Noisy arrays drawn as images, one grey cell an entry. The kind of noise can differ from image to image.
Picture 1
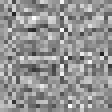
low rank plus noise
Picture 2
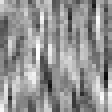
streaked along the columns
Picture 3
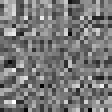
low rank plus noise
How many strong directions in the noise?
two
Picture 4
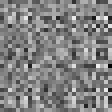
low rank plus noise
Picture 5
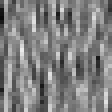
streaked along the columns
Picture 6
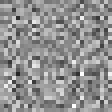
low rank plus noise
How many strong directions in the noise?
two
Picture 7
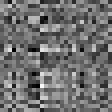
low rank plus noise
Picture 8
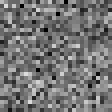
independent entries
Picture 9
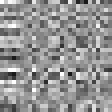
low rank plus noise
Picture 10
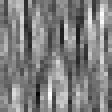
streaked along the columns
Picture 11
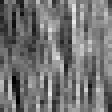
streaked along the columns
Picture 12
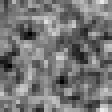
blotchy
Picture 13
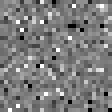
heavy tails
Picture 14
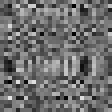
low rank plus noise
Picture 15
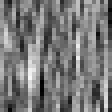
streaked along the columns
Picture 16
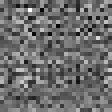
low rank plus noise
